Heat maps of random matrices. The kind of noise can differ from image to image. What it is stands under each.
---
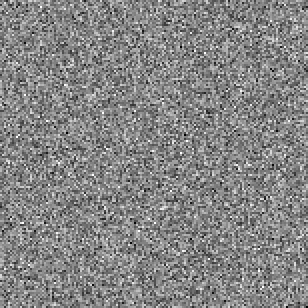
independent entries
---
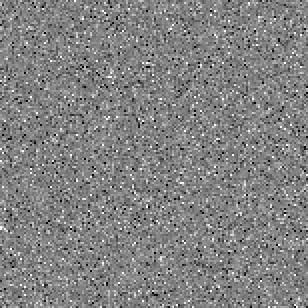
heavy tails
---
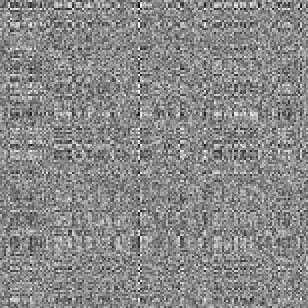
low rank plus noise
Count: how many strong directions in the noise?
one
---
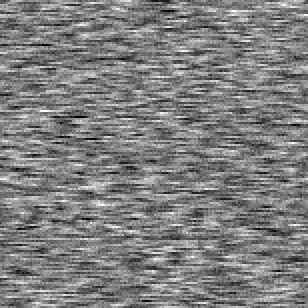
streaked along the rows
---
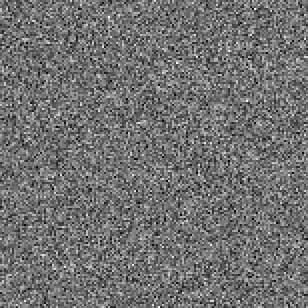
independent entries
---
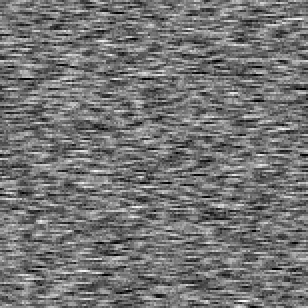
streaked along the rows
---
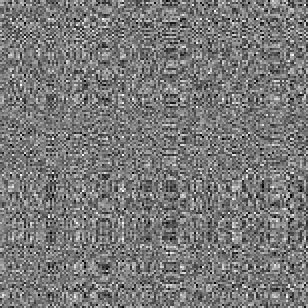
low rank plus noise
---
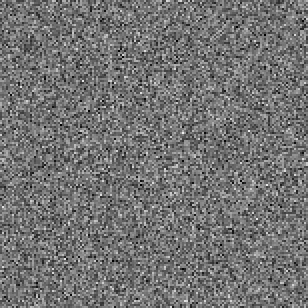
independent entries
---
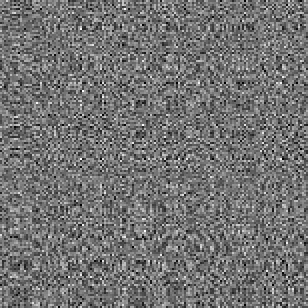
low rank plus noise
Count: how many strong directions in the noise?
two
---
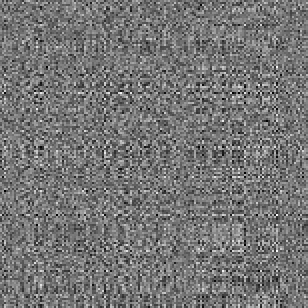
low rank plus noise
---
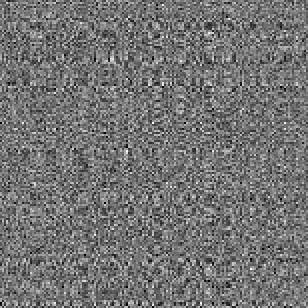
low rank plus noise
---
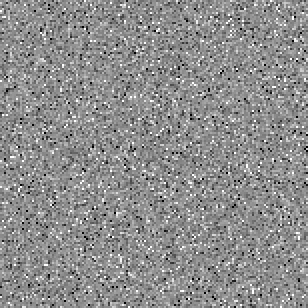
heavy tails
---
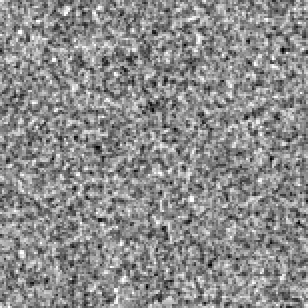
blotchy
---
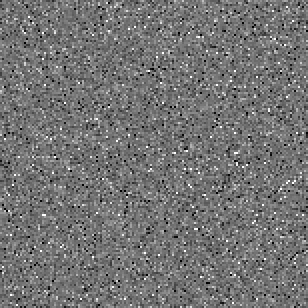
heavy tails
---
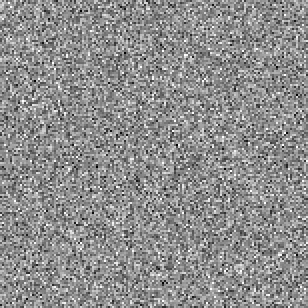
independent entries
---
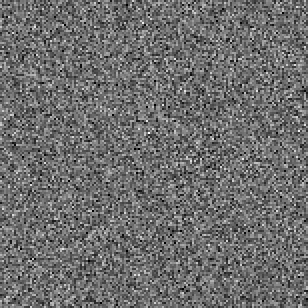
independent entries
